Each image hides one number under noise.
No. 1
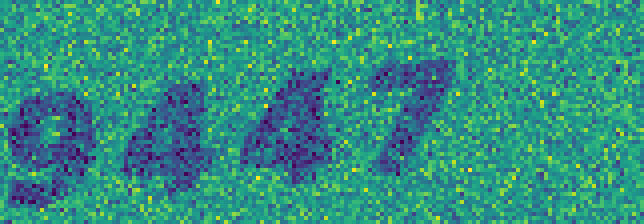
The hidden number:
9447
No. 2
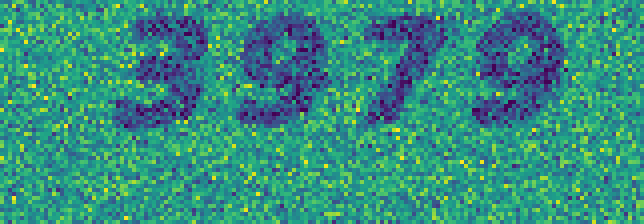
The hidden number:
3979
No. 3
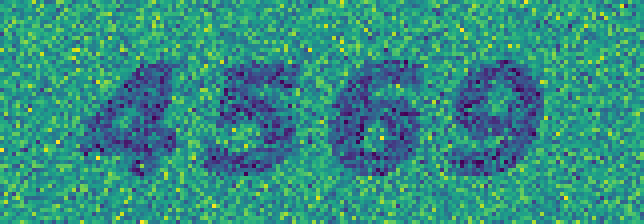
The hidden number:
4569
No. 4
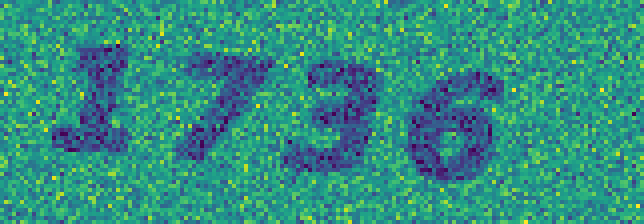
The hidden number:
1736
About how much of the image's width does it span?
two thirds
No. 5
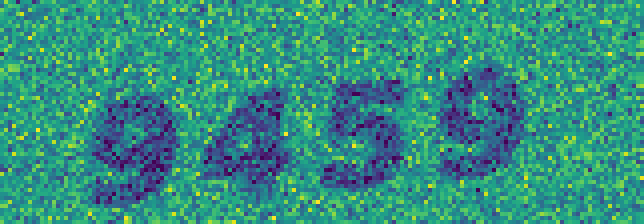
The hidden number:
9459
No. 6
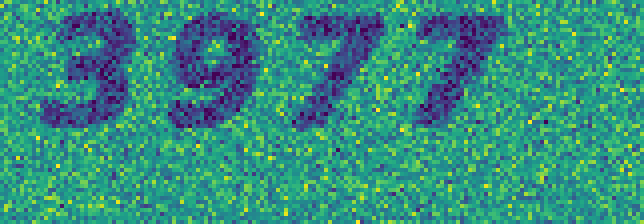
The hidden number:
3977
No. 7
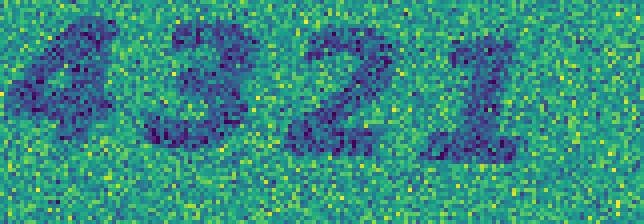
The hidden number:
4321
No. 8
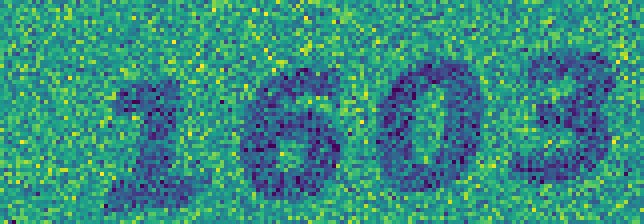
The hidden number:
1603
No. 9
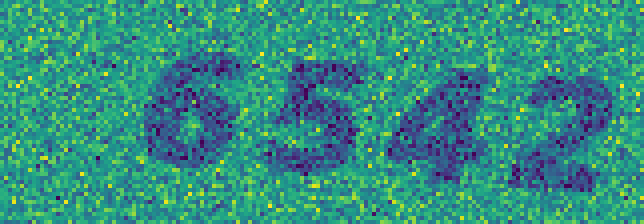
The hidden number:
6542
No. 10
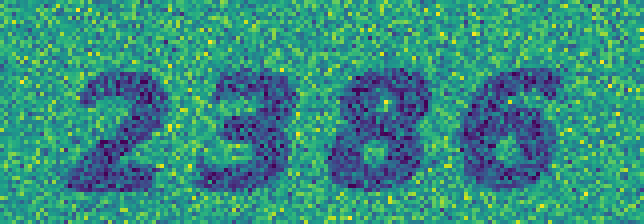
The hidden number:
2386
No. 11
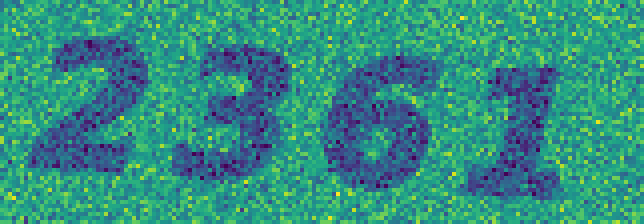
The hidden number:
2361
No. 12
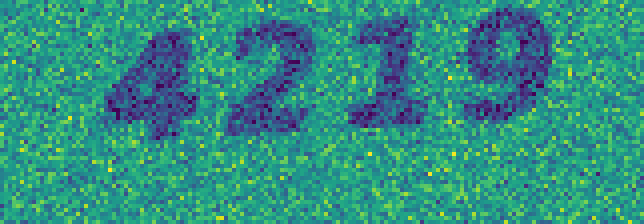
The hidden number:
4219
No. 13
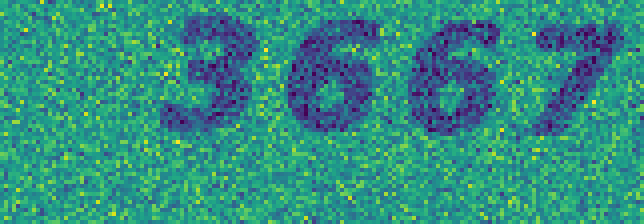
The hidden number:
3667
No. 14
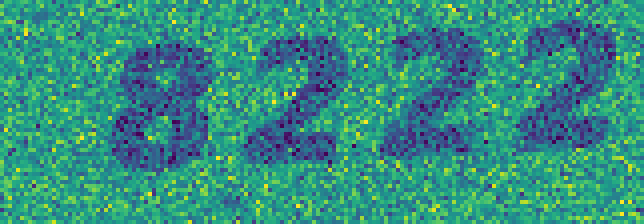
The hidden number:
8222
